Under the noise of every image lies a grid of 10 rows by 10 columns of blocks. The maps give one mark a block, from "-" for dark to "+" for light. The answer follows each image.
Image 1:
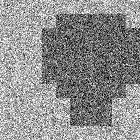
++++++++++
++++-----+
+++-------
+++-------
+++-------
+++-------
++++-----+
+++++---++
+++++---++
++++++++++
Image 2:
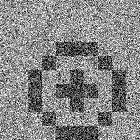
++++++++++
++++++++++
++++++++++
++++---+++
+++-+++-++
++-++-++-+
++-+---+-+
++-++-++-+
+++-+++-++
++++---+++
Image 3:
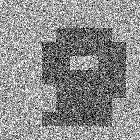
++++++++++
++++++++++
++++----++
+++------+
+++--++--+
+++------+
++++-----+
++++----++
+++-----++
++++++++++
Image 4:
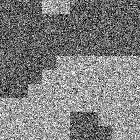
---++-----
----------
----------
----------
----++++++
---+++++++
--++++++++
++++++++++
+++++--+++
+++++---++
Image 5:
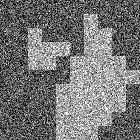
----------
------+---
--+---++--
--+++-++--
--++-++++-
-----+++++
----+++++-
----+++++-
----++++--
----+++---
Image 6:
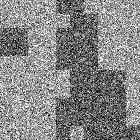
++++--++++
+++++--+++
--++---+++
--++---+++
++++---+++
+++++----+
+++++----+
++++-----+
++++-----+
++++-+----
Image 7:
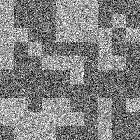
+---+++---
+---+++-+-
++--++++-+
+-+----+--
+--+++-++-
-----+----
----------
++-++--+-+
++++++-+--
-+++---+--
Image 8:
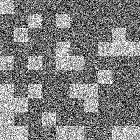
+---------
--+-+-----
-+------+-
----+--+++
+-+-++----
-------+--
+-+--++---
++----+---
+--+------
++--++--++
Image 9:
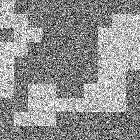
+---------
++------++
-++----+++
++-----+++
+------+++
+------++-
+-++--+++-
--+++++++-
-+++------
----------
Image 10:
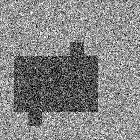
++++++++++
++++++++++
++++++++++
+++++-++++
+------+++
+------+++
+------+++
+------+++
++-+++++++
++++++++++
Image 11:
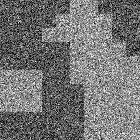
-----++---
----++++--
---+++++--
-----++++-
-----+++++
+++--+++++
+++---++++
+++---++++
------++++
------++++
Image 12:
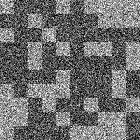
+---+-++++
--+----+++
+--+------
--+-+-++-+
--+------+
----+---+-
+-+++---+-
++-+--+--+
++--+--++-
+----++++-
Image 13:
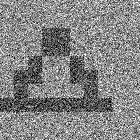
++++++++++
++++++++++
+++--+++++
+++--+++++
++-++-++++
+--++--+++
+-++++-+++
--------++
++++++++++
++++++++++
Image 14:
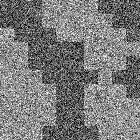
---++++---
---+++++--
+---+++++-
++----++++
++----+++-
+++----+--
++++--+++-
++++--++++
++++--++++
+++----+++
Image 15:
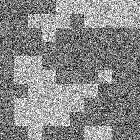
----++++++
--+++-++++
---+------
----------
-++-------
-+++---+--
--+++++---
-+++++----
-++++-----
--+---++--
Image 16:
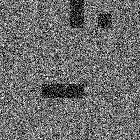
+++++-++++
+++++-+-++
++++++++++
++++++++++
++++++++++
++++++++++
+++---++++
++++++++++
++++++++++
++++++++++
